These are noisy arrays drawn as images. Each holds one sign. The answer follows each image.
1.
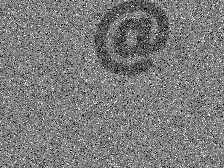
at sign
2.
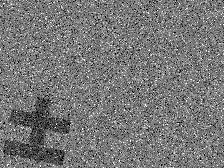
plus-minus sign
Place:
bottom left
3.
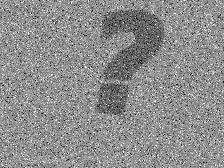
question mark
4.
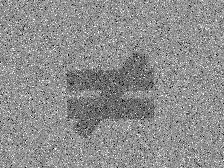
not-equal sign
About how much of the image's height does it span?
half
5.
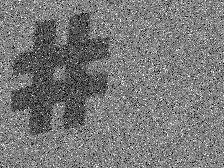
hash sign
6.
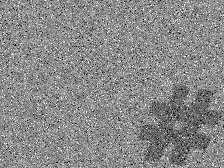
hash sign
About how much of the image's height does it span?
half
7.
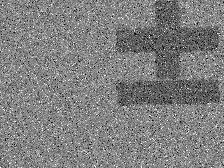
plus-minus sign
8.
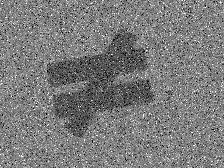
not-equal sign
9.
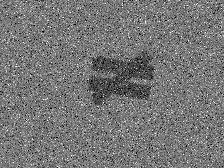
not-equal sign
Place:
centre
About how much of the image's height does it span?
a third
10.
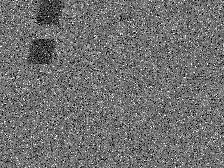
colon
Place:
top left
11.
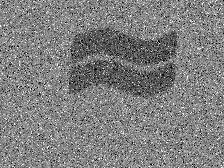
approximately sign
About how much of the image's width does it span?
half
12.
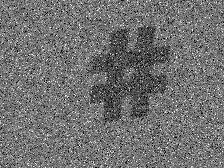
hash sign
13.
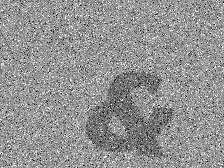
ampersand
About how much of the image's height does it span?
half
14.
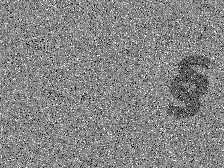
section sign
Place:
middle right
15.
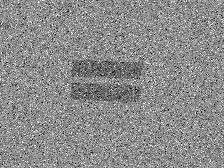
equals sign
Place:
centre
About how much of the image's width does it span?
a third
